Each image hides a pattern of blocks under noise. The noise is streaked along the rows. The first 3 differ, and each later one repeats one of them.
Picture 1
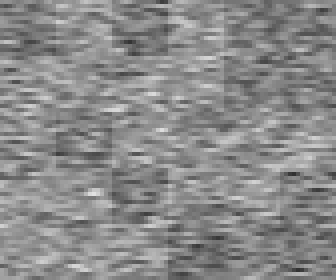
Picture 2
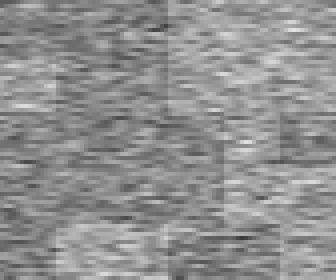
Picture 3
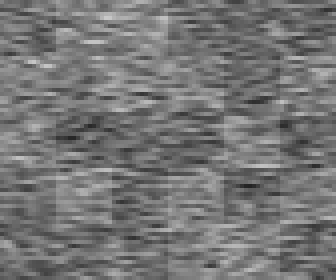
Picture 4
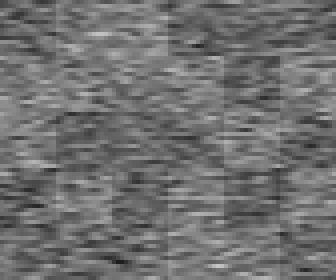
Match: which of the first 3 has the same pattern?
3
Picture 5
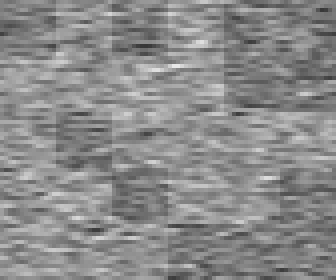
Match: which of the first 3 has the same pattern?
1
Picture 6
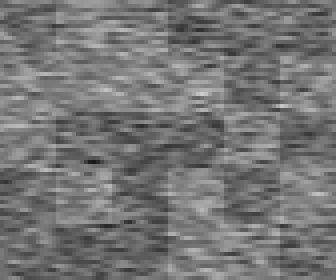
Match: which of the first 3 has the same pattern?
3
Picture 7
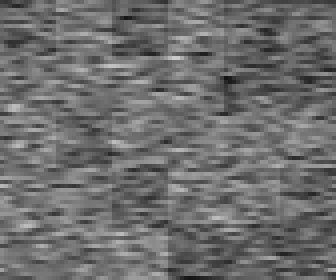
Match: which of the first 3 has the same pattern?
1
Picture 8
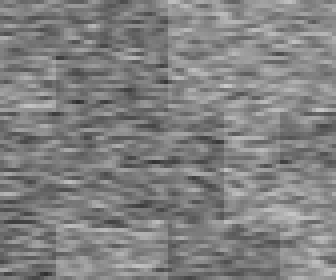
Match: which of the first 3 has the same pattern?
2
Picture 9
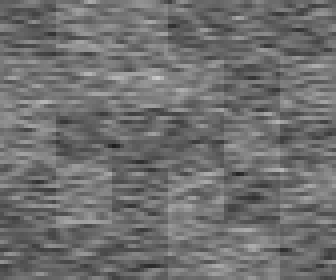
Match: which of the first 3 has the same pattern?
3
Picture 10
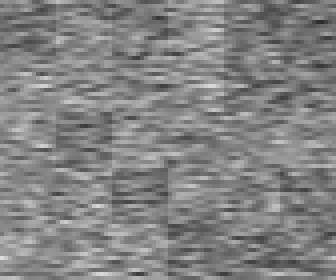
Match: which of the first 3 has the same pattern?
1
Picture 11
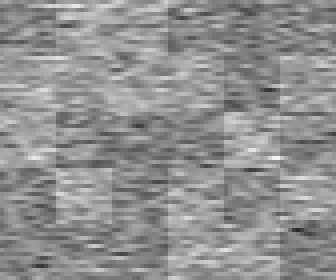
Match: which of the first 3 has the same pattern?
3
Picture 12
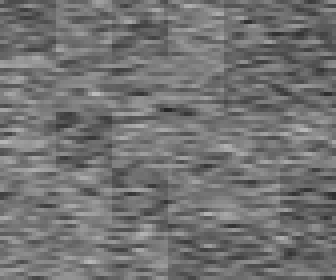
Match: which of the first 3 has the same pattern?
1
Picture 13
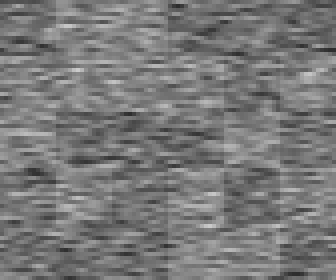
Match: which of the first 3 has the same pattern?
3
